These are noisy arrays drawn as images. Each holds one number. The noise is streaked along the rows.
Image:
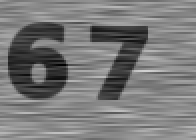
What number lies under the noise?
67
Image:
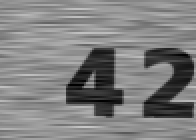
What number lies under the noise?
42
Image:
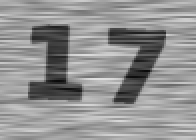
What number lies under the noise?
17
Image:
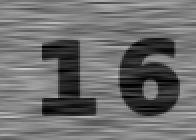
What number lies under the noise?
16
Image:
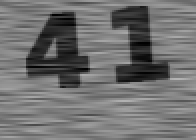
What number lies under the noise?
41
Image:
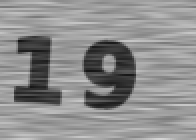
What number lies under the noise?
19
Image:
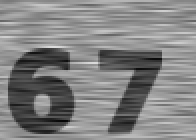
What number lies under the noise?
67
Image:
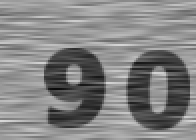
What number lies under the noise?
90
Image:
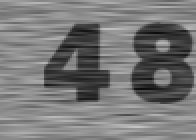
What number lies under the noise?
48
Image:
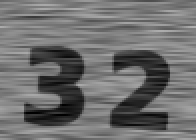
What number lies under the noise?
32
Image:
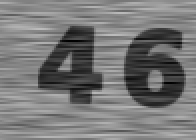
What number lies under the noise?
46
